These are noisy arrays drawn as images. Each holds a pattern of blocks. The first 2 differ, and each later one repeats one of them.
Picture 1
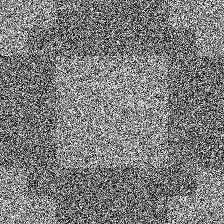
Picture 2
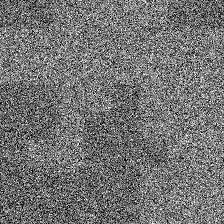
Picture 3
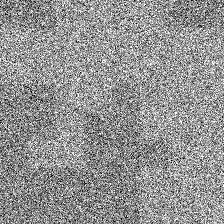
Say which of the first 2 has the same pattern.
2
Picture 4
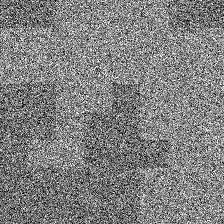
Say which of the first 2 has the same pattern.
2
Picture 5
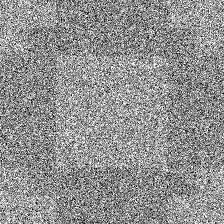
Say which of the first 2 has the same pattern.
1
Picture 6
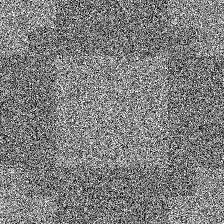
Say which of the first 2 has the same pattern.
1
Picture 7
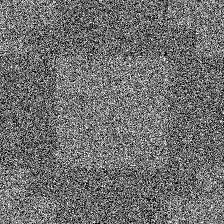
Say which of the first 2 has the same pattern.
1
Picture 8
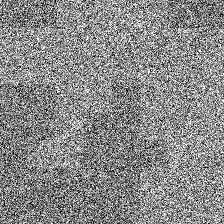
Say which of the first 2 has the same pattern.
2
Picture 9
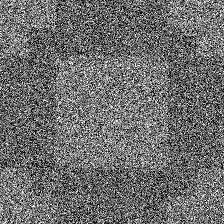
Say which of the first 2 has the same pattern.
1
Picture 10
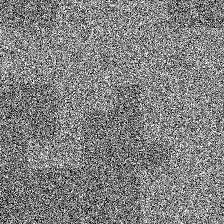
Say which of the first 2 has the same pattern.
2
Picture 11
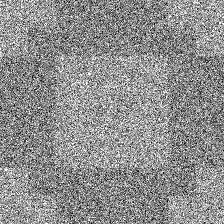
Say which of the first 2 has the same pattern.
1
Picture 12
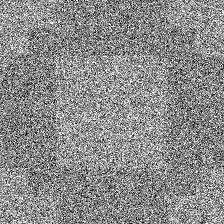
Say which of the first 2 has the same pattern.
1
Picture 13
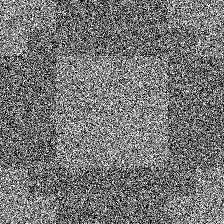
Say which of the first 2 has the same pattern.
1
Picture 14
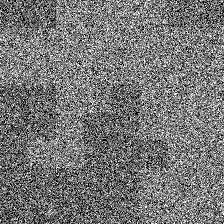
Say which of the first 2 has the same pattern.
2
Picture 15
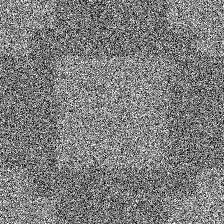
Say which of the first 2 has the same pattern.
1
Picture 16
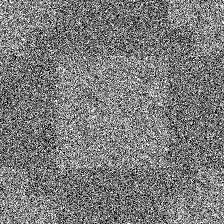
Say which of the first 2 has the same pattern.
1
